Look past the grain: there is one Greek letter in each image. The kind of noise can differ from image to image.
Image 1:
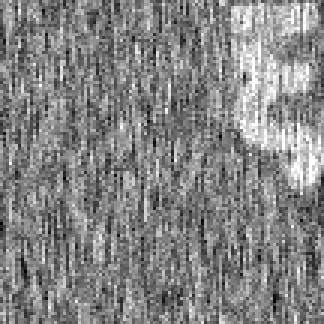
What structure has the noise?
streaked along the columns
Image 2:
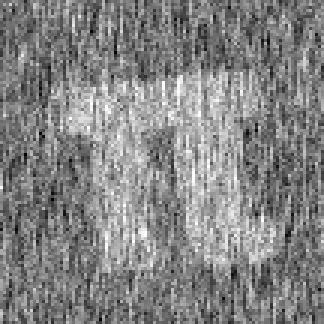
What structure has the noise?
streaked along the columns
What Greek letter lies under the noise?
pi
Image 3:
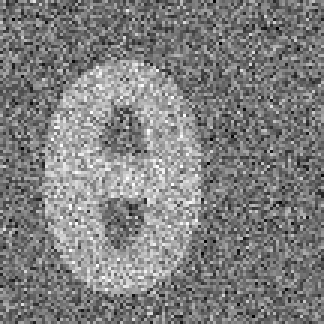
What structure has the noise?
independent entries
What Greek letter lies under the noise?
theta
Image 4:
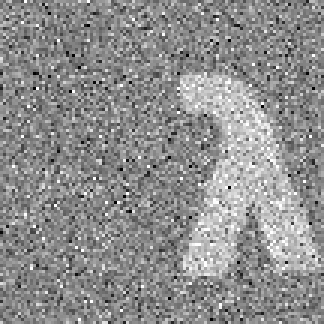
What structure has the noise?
heavy tails
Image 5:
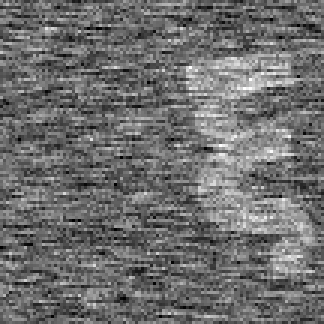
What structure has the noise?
streaked along the rows
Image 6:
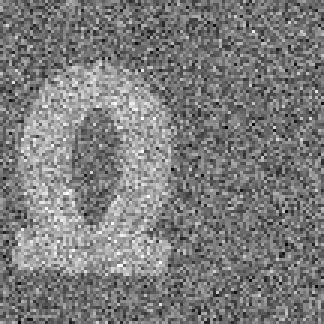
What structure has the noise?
independent entries
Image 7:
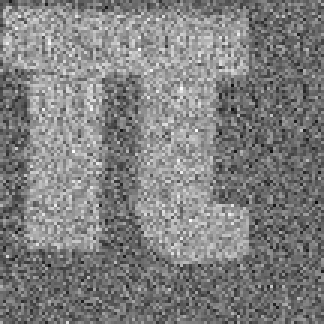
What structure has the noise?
low rank plus noise
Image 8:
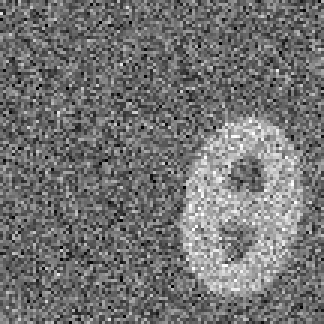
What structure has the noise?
independent entries
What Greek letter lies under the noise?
theta
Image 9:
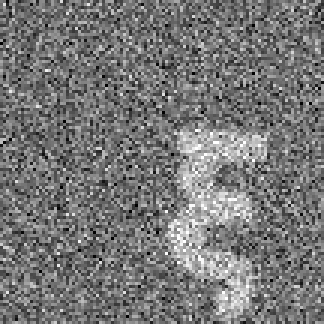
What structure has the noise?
independent entries
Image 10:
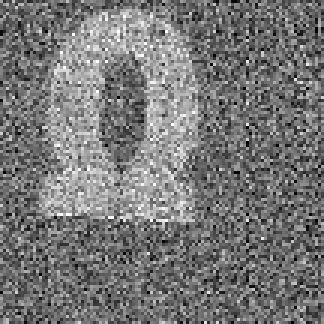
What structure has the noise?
low rank plus noise
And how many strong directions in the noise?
three or four
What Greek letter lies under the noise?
omega
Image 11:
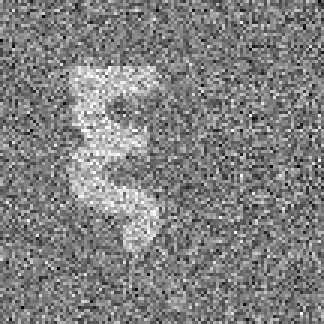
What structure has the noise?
low rank plus noise
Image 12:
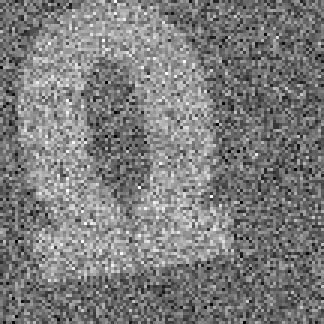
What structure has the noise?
independent entries
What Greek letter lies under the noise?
omega
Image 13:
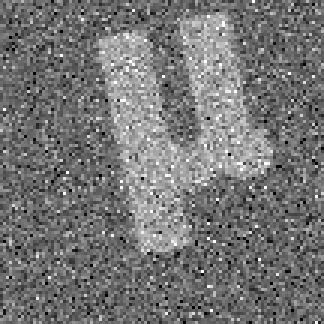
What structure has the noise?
heavy tails
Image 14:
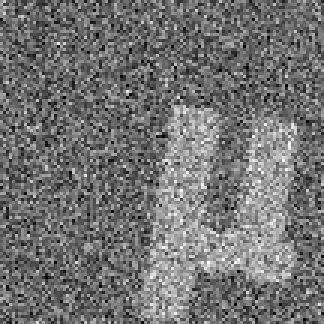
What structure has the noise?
independent entries
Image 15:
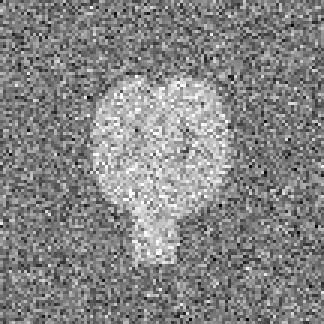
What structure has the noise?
independent entries
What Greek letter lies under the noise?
phi
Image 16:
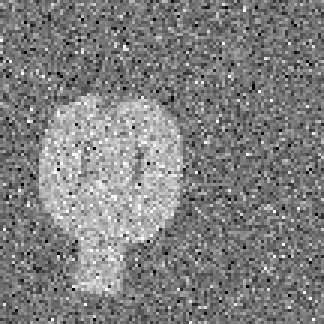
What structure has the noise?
heavy tails
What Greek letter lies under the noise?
phi
